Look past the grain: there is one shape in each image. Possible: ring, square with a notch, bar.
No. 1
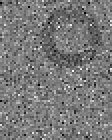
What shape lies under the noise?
ring
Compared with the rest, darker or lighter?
darker
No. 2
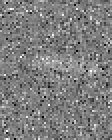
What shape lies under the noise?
bar
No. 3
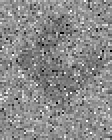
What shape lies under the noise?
square with a notch
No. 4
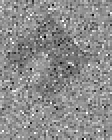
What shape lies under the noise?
square with a notch
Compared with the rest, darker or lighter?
darker
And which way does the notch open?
down and left
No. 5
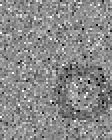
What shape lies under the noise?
ring
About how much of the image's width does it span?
half
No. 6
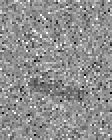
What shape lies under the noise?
bar
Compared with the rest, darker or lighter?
darker
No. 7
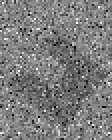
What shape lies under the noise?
square with a notch
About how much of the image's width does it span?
nearly all
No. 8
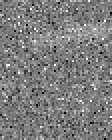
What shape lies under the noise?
bar
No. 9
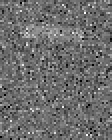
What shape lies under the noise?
bar
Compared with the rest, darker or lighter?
lighter
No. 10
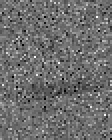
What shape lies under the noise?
bar
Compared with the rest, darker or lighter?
darker
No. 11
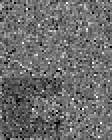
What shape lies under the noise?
square with a notch
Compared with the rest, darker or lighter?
darker
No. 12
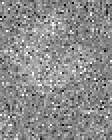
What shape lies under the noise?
square with a notch
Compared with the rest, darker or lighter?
lighter
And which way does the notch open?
up and right
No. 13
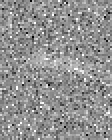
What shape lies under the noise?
bar
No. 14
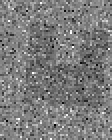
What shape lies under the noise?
square with a notch
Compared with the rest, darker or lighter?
darker
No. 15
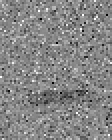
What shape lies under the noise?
bar
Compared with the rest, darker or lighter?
darker
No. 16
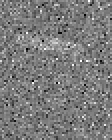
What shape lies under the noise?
bar
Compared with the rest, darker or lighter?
lighter
